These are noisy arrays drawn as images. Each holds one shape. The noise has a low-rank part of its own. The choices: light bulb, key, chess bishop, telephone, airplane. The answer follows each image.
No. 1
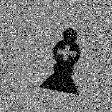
chess bishop
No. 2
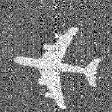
airplane
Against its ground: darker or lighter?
lighter
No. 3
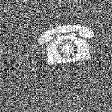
telephone
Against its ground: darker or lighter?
lighter
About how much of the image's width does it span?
half
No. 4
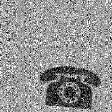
telephone
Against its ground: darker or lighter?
darker
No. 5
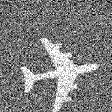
airplane
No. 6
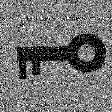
key
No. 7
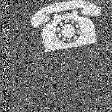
telephone
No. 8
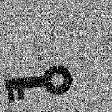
key
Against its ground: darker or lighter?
darker
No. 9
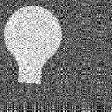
light bulb
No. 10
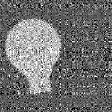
light bulb
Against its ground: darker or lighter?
lighter
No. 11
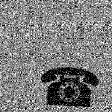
telephone
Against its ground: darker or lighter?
darker
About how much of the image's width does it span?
half
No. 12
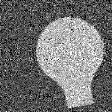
light bulb
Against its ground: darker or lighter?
lighter
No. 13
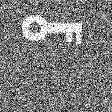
key
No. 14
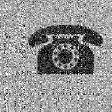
telephone
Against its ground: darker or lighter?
darker
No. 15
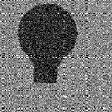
light bulb
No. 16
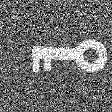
key
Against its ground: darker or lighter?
lighter
